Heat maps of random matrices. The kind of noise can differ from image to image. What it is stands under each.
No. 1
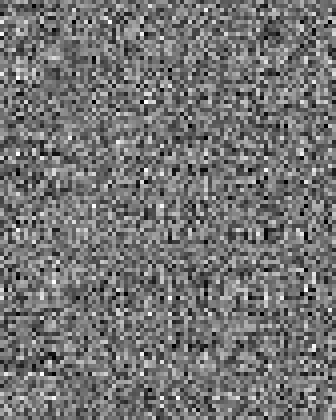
low rank plus noise
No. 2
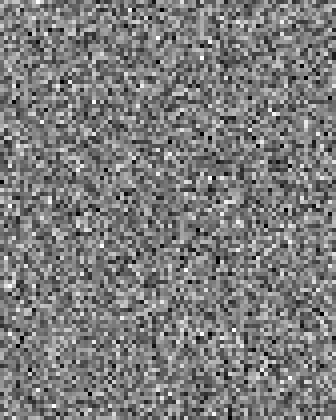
independent entries
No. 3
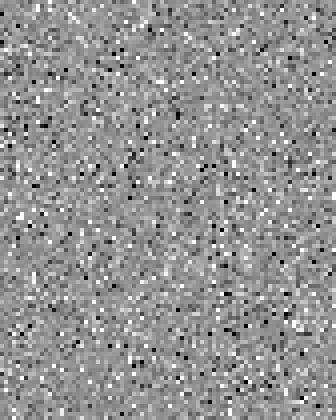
heavy tails
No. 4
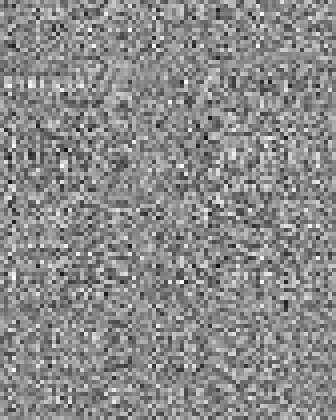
low rank plus noise
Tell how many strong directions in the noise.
five to eight
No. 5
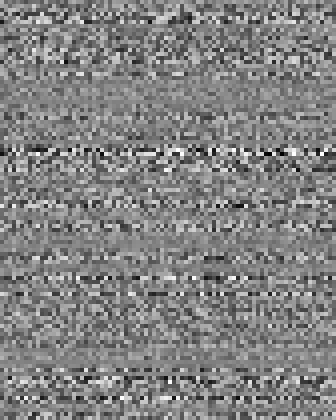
rows of uneven size
